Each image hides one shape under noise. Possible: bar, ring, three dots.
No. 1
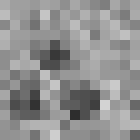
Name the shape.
three dots
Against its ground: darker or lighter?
darker
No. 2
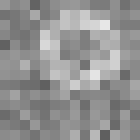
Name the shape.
ring
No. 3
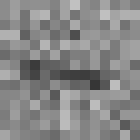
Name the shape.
bar
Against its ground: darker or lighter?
darker
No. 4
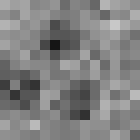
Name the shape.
three dots
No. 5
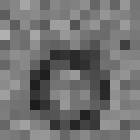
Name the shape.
ring
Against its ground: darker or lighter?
darker
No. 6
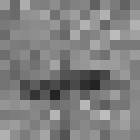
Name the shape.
bar
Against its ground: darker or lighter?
darker
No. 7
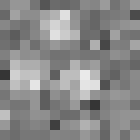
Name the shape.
three dots
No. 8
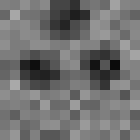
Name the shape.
three dots
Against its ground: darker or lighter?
darker
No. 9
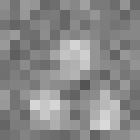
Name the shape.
three dots
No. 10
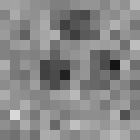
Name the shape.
three dots
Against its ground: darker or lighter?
darker
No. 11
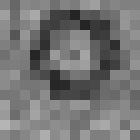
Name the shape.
ring
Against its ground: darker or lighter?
darker
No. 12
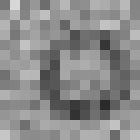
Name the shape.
ring
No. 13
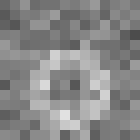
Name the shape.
ring
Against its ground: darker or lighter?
lighter
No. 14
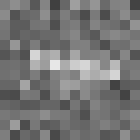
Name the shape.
bar
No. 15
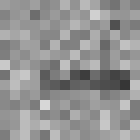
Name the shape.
bar
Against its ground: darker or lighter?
darker
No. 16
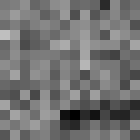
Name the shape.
bar
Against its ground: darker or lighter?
darker
